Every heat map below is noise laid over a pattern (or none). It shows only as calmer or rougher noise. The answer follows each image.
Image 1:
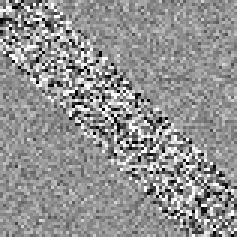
a diagonal band
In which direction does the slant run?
top left to bottom right
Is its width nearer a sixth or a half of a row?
a half
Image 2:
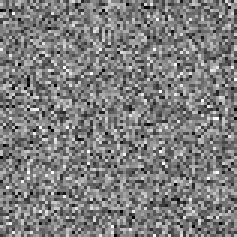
only noise
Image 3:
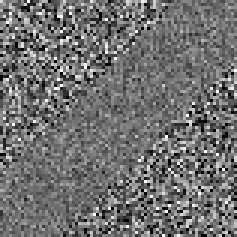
a diagonal band
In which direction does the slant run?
bottom left to top right
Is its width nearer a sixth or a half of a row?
a half
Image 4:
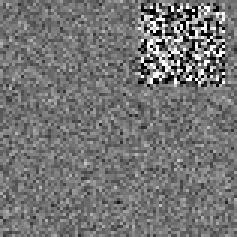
one block
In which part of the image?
top right
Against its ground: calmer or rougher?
rougher
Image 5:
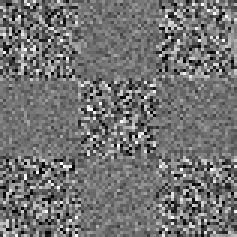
a checkerboard
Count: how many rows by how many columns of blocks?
3 by 3
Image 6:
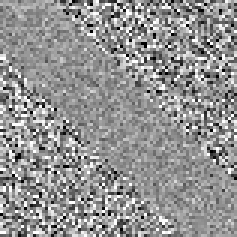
a diagonal band
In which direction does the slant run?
top left to bottom right
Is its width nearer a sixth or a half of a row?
a half
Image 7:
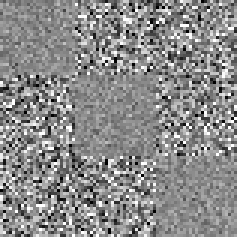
blocks along the diagonal
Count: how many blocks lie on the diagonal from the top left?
3
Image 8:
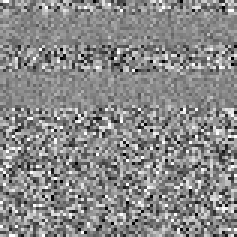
bands of rows
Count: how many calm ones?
2
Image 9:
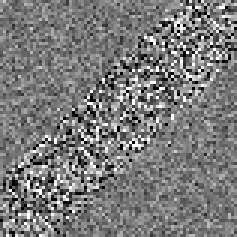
a diagonal band
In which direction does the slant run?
bottom left to top right
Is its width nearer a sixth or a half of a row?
a half
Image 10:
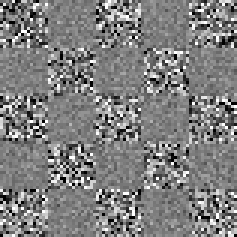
a checkerboard
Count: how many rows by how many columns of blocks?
5 by 5
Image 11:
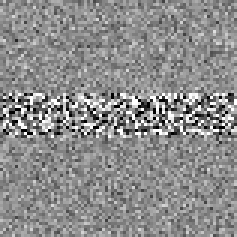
one band of rows
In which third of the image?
middle
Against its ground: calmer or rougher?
rougher
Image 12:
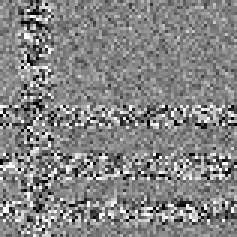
bands of rows crossing bands of columns
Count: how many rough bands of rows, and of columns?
3 and 1
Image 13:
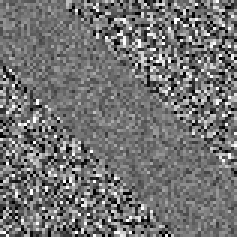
a diagonal band
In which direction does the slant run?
top left to bottom right
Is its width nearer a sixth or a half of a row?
a half
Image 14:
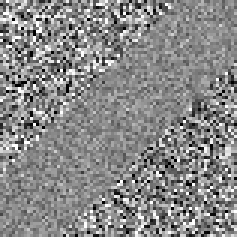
a diagonal band
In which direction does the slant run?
bottom left to top right
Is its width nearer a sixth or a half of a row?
a half
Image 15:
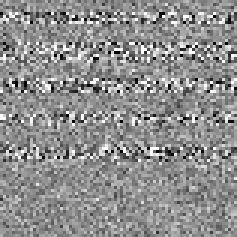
bands of rows
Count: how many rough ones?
5
